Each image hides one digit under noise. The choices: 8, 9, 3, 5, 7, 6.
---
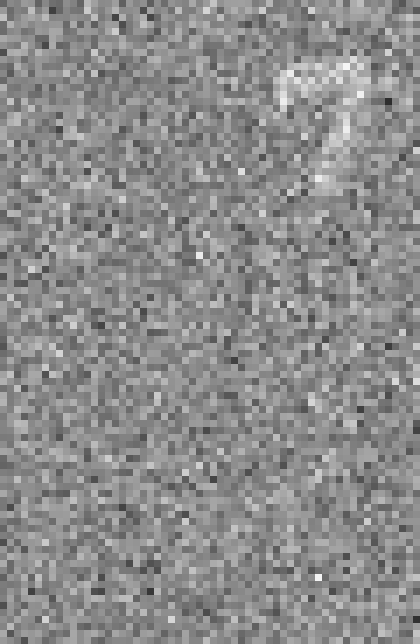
7
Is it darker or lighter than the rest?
lighter
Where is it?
top right
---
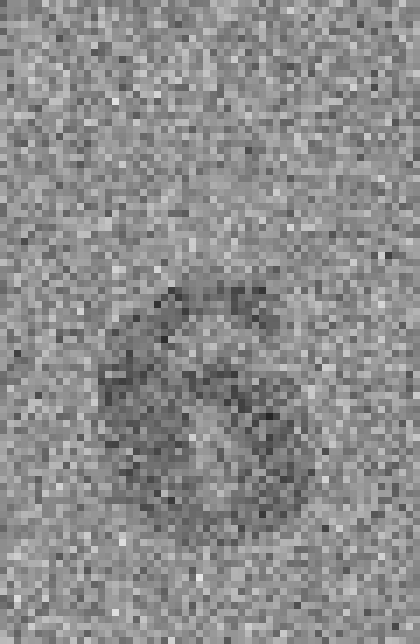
6
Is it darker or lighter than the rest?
darker
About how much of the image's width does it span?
half
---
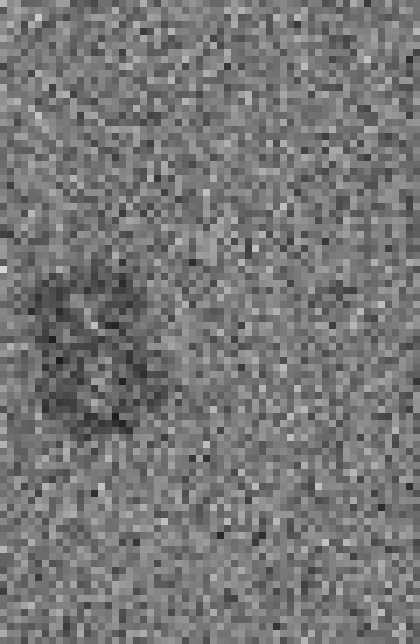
8
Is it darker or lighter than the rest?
darker
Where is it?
middle left
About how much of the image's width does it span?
a third
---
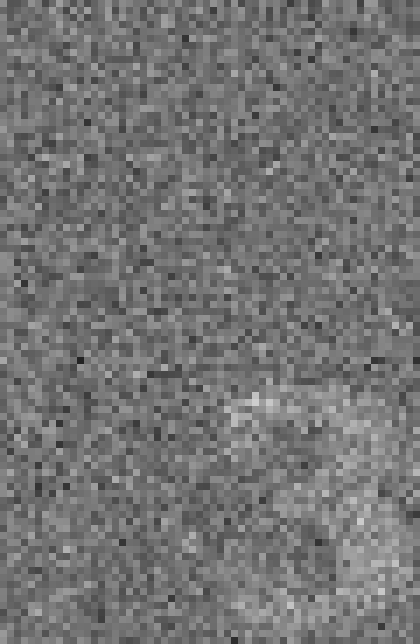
3
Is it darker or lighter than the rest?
lighter
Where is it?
bottom right
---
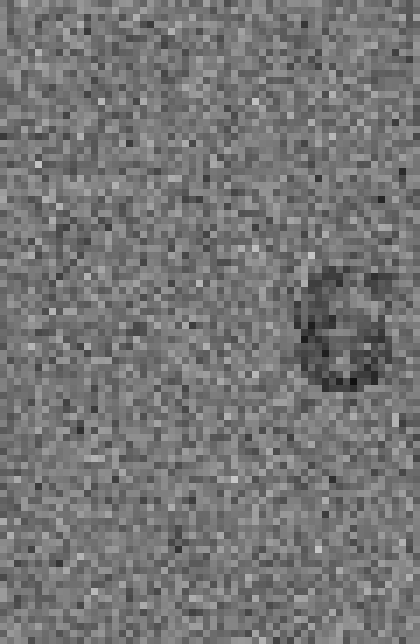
6
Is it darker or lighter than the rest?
darker
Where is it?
middle right
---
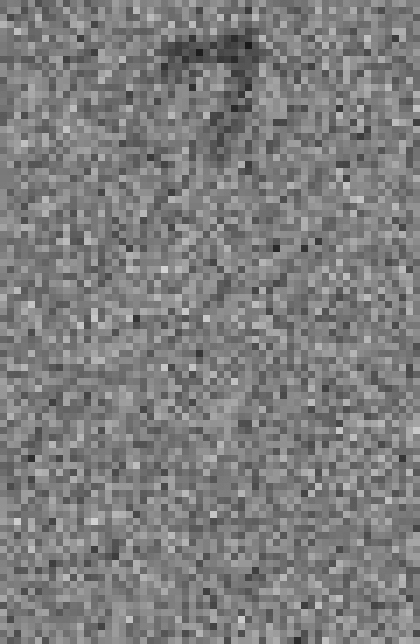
7
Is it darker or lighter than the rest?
darker
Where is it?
top middle
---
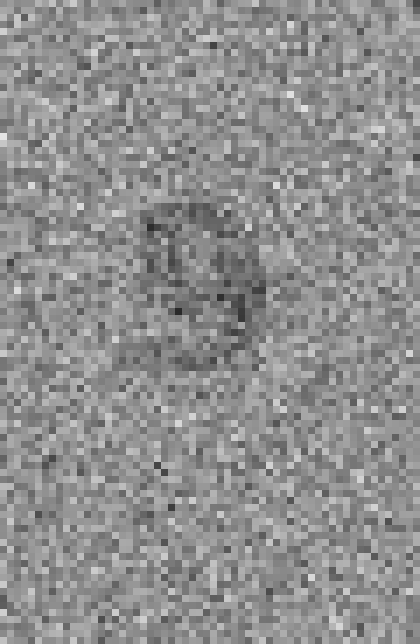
9
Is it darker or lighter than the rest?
darker
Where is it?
centre
